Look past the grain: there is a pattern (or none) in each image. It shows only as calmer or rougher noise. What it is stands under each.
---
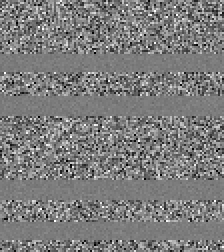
bands of rows
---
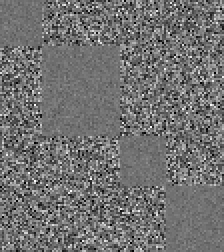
blocks along the diagonal
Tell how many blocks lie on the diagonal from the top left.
4
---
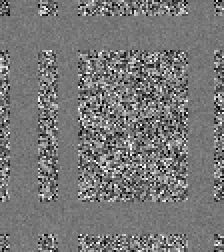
bands of rows crossing bands of columns
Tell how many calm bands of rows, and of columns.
2 and 3
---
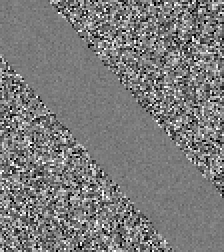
a diagonal band
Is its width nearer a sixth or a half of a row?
a half
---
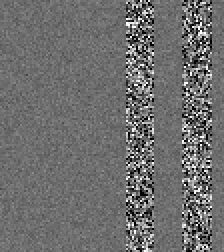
bands of columns
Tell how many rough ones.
2
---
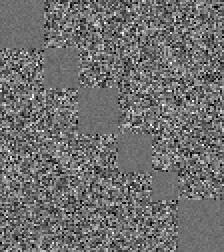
blocks along the diagonal
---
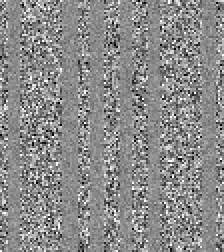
bands of columns
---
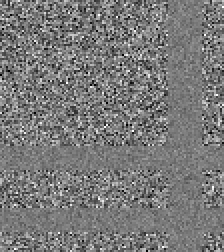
bands of rows crossing bands of columns
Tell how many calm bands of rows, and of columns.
2 and 1
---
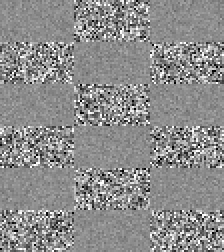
a checkerboard
